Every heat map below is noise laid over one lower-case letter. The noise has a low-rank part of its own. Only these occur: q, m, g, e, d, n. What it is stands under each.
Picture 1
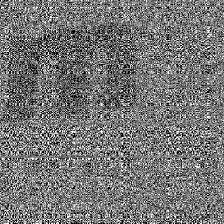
m
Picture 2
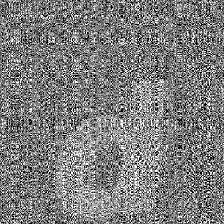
d
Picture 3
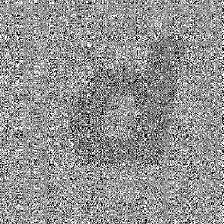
d
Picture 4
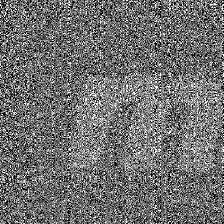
m
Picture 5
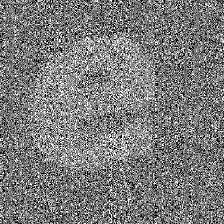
e
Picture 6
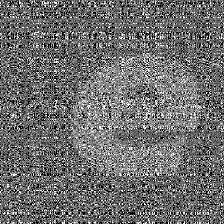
e
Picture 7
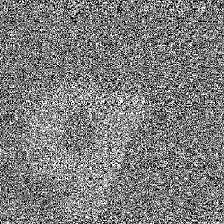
q
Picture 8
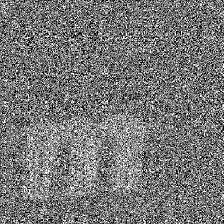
m
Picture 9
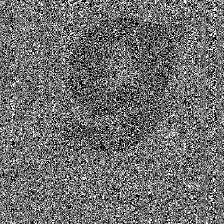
g
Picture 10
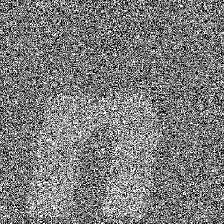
n
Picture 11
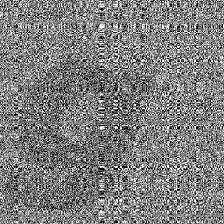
g
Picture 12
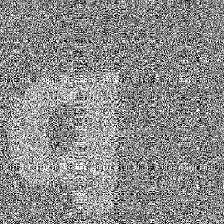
q
